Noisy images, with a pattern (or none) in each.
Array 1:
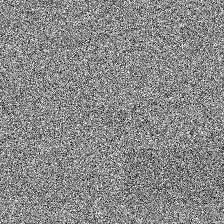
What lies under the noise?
one block
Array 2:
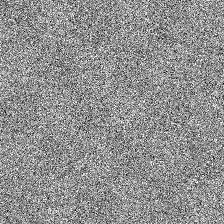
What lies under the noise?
a checkerboard
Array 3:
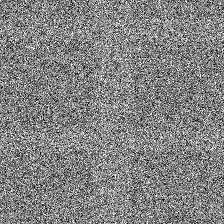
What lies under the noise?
bands of rows crossing bands of columns
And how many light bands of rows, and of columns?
2 and 1
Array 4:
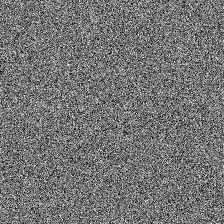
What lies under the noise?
only noise
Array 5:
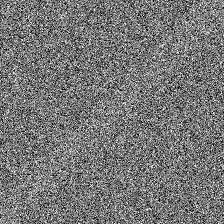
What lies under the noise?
a diagonal band
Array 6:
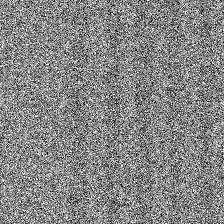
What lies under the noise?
bands of columns
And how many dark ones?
5
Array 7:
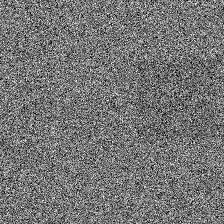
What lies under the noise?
one block
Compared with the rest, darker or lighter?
darker
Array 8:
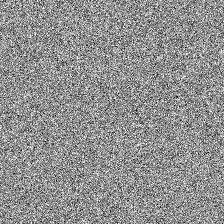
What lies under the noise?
only noise
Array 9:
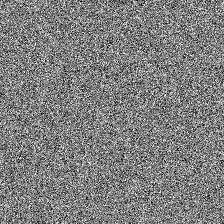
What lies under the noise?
only noise
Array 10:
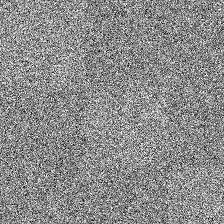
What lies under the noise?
blocks along the diagonal
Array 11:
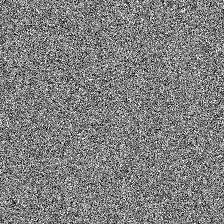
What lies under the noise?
only noise
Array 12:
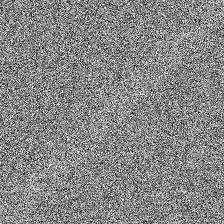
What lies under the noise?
a diagonal band
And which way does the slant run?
bottom left to top right
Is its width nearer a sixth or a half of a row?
a sixth
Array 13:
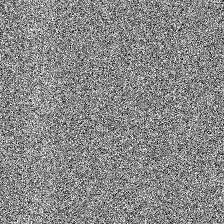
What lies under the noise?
one band of columns
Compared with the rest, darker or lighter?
lighter
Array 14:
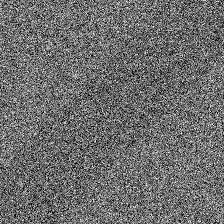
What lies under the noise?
a diagonal band
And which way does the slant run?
bottom left to top right
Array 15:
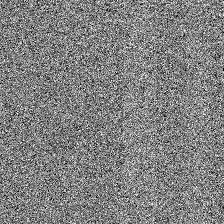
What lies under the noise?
bands of columns
